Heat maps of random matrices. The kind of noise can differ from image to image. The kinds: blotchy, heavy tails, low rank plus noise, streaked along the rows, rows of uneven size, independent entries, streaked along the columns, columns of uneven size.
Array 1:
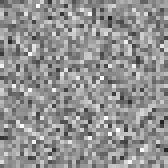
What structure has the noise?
independent entries
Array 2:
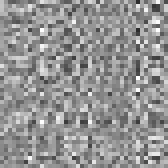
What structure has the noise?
low rank plus noise
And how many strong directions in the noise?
two
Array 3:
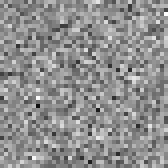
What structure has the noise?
independent entries
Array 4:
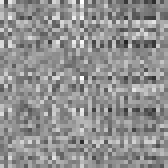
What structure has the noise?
low rank plus noise
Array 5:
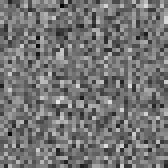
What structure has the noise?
low rank plus noise
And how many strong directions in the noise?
five to eight
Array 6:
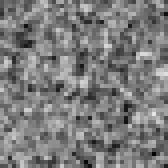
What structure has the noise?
blotchy
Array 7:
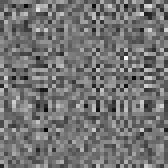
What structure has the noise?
low rank plus noise
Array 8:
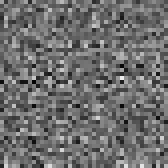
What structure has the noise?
low rank plus noise
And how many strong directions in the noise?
three or four
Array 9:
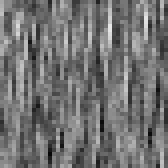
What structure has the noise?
streaked along the columns
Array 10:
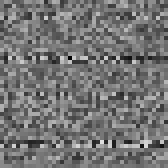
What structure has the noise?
rows of uneven size
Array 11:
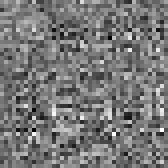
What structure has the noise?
low rank plus noise
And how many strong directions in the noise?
three or four
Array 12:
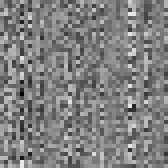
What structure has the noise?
columns of uneven size
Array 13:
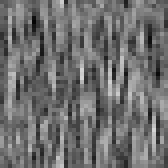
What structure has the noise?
streaked along the columns
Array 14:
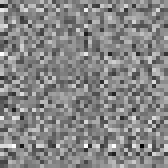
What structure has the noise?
low rank plus noise
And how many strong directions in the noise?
three or four
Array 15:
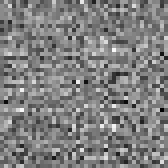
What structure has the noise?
low rank plus noise
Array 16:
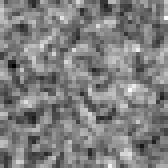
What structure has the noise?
blotchy
